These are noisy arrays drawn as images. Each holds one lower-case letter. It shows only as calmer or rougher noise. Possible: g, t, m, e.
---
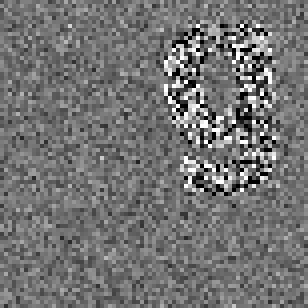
rough g
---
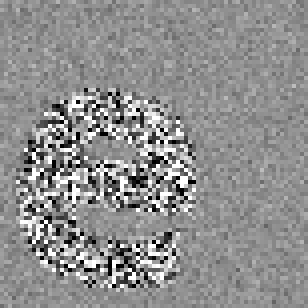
rough e
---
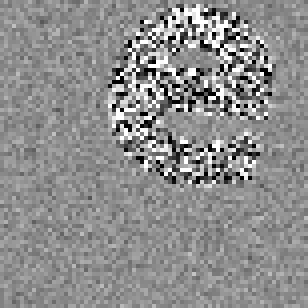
rough e
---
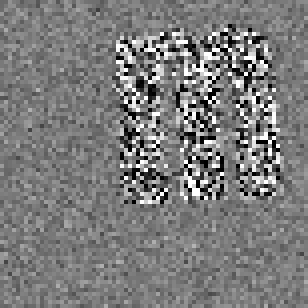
rough m
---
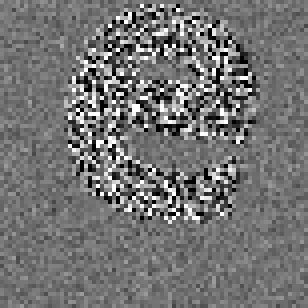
rough e
